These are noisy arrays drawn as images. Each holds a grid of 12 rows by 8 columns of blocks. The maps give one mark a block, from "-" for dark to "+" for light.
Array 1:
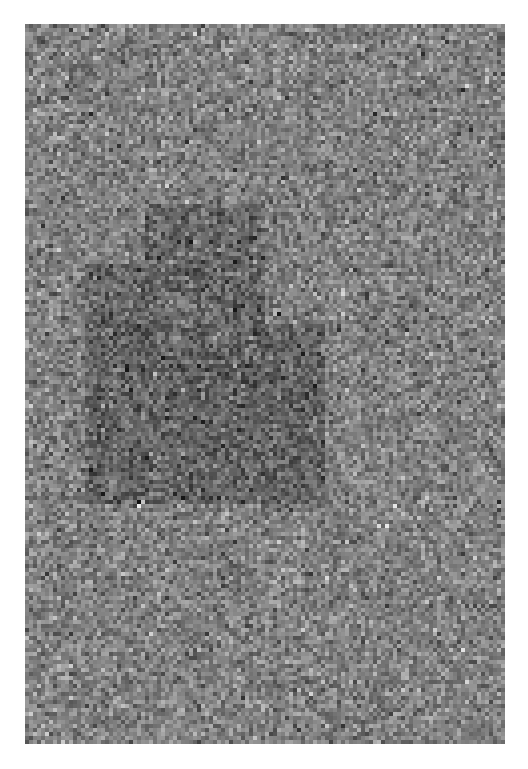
+ + + + + + + +
+ + + + + + + +
+ + + + + + + +
+ + - - + + + +
+ - - - + + + +
+ - - - - + + +
+ - - - - + + +
+ - - - - + + +
+ + + + + + + +
+ + + + + + + +
+ + + + + + + +
+ + + + + + + +
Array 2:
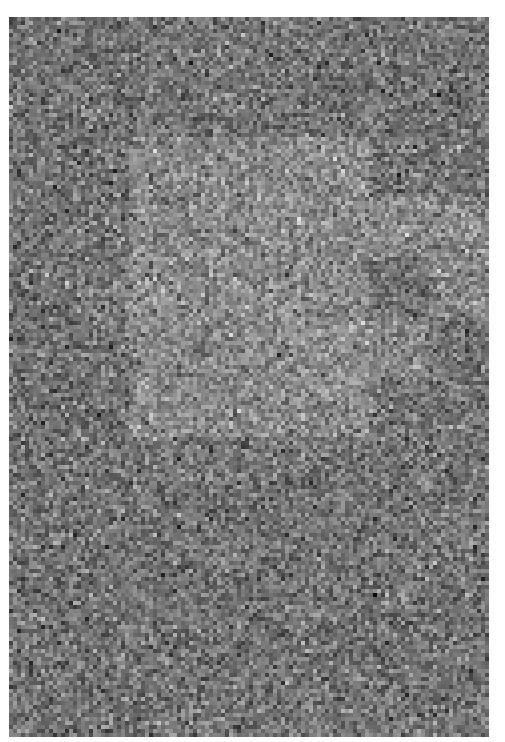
- - - - - - - -
- - - - - - - -
- - + + + + - -
- - + + + + + +
- - + + + + - +
- - + + + + + -
- - + + + + - -
- - - - - - - -
- - - - - - - -
- - - - - - - -
- - - - - - - -
- - - - - - - -
